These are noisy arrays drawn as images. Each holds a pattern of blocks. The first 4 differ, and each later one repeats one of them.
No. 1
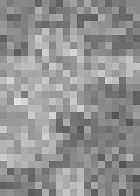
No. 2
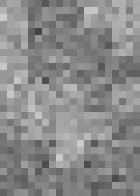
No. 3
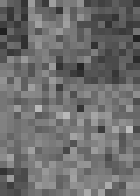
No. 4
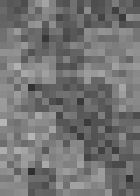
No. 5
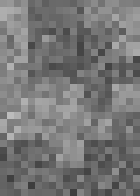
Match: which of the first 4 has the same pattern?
2
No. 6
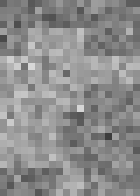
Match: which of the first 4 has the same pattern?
1
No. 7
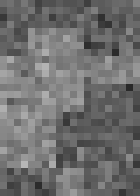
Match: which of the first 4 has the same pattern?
1
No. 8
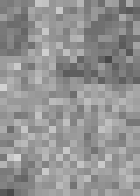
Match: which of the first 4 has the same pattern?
3
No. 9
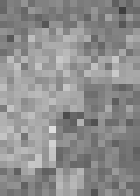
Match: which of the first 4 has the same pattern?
1
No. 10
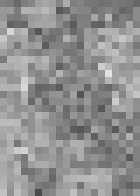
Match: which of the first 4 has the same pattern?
4
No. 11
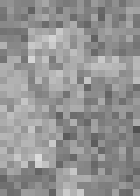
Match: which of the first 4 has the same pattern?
1
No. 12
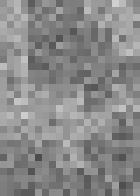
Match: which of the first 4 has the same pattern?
2
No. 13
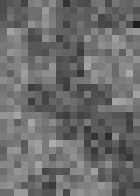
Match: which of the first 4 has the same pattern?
4
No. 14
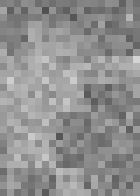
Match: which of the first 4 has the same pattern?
1
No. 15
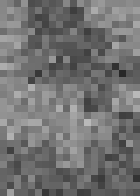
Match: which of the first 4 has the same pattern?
2
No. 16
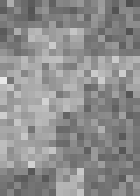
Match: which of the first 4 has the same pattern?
1
